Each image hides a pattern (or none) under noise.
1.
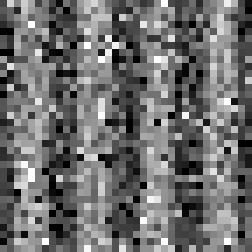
vertical stripes
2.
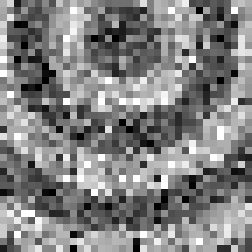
rings round one point
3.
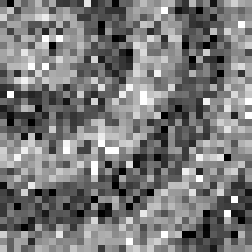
rings round one point
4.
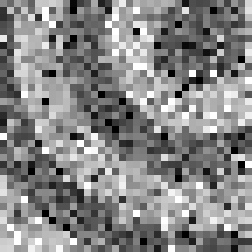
rings round one point
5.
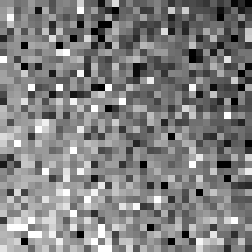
a smooth slope
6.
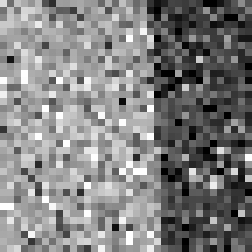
a sharp edge
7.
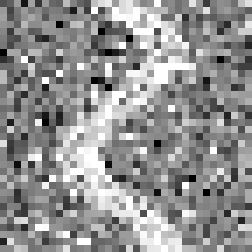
a wavy band
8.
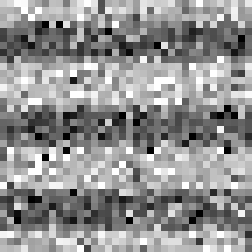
horizontal stripes
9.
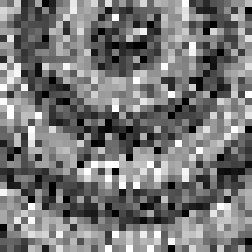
rings round one point
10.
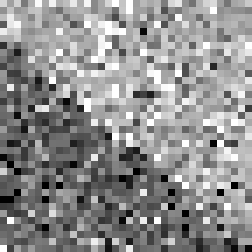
a sharp edge
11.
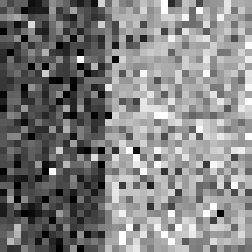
a sharp edge
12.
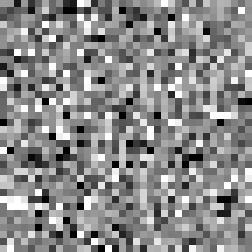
only noise
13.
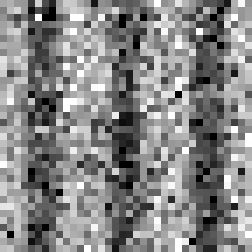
vertical stripes
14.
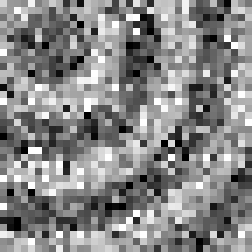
rings round one point
